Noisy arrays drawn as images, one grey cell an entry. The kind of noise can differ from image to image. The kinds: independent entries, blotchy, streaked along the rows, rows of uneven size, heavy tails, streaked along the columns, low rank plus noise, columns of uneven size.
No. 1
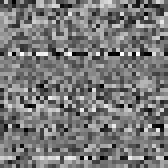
rows of uneven size
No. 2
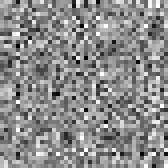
low rank plus noise
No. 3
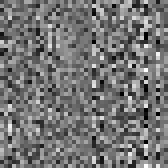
columns of uneven size
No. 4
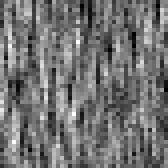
streaked along the columns
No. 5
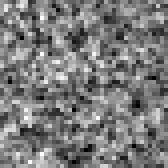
blotchy
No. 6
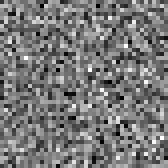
independent entries
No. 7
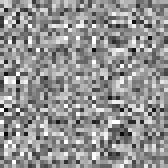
low rank plus noise
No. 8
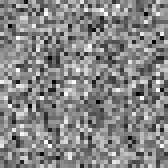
low rank plus noise
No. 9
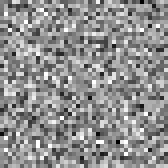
independent entries
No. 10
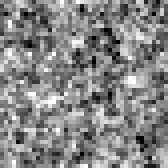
blotchy
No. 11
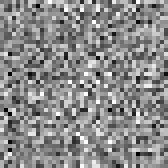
low rank plus noise
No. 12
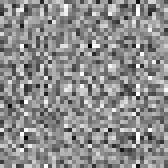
low rank plus noise
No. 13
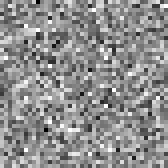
independent entries
